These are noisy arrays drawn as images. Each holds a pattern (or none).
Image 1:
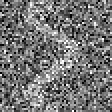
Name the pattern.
a wavy band
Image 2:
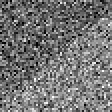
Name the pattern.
a sharp edge
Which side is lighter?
bottom right
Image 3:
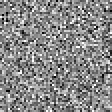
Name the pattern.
only noise
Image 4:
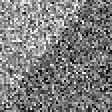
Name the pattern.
a sharp edge
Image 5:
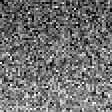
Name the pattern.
a smooth slope
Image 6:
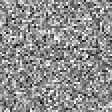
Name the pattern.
only noise
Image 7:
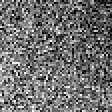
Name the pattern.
a smooth slope
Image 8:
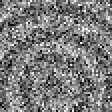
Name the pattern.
rings round one point
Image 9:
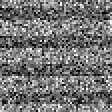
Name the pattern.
horizontal stripes
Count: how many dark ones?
4
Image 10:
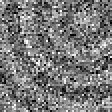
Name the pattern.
rings round one point
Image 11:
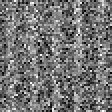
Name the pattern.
vertical stripes
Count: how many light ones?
5
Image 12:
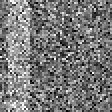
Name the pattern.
one vertical stripe
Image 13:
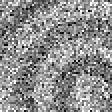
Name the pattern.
rings round one point
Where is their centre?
bottom right
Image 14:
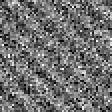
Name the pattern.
diagonal stripes
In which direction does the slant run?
top left to bottom right
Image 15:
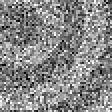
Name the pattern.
rings round one point
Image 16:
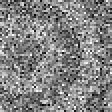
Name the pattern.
rings round one point
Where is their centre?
middle left
